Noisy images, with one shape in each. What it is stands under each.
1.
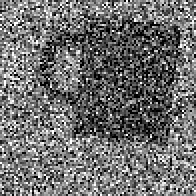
dark cup
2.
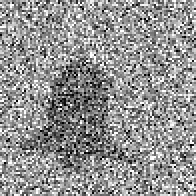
dark bell
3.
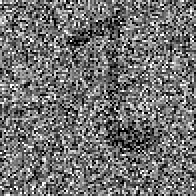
dark musical note
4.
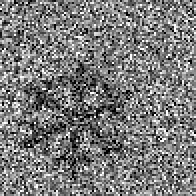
dark snowflake
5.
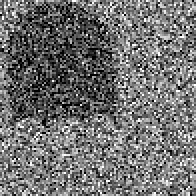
dark ghost
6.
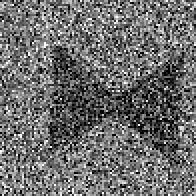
dark bow tie
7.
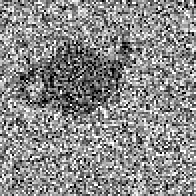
dark teapot
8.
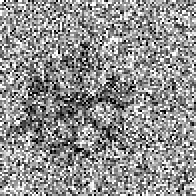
dark snowflake
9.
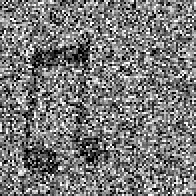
dark pair of musical notes
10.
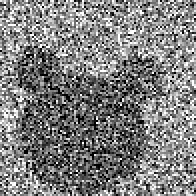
dark bear's head
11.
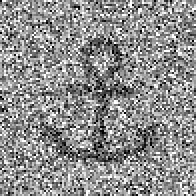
dark anchor
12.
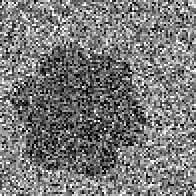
dark flower
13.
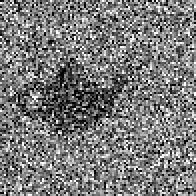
dark teapot
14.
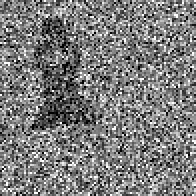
dark chess bishop
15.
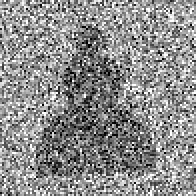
dark chess pawn
